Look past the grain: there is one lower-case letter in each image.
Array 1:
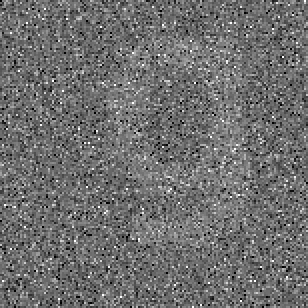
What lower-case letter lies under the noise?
g
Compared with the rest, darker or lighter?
lighter
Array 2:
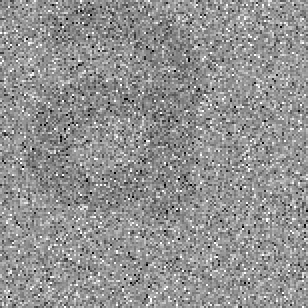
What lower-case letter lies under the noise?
a
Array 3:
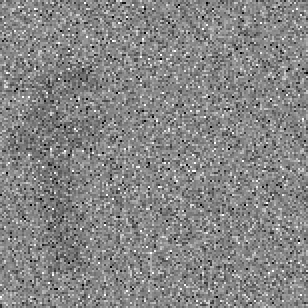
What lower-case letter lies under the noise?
f
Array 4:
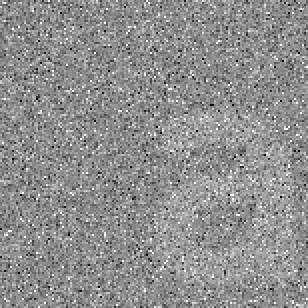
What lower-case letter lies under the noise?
a
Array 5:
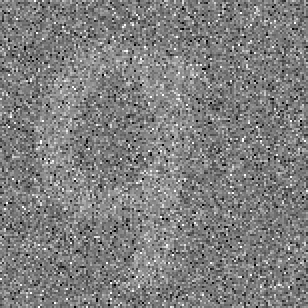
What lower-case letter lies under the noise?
q
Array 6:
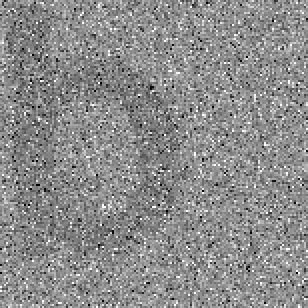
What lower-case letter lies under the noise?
b
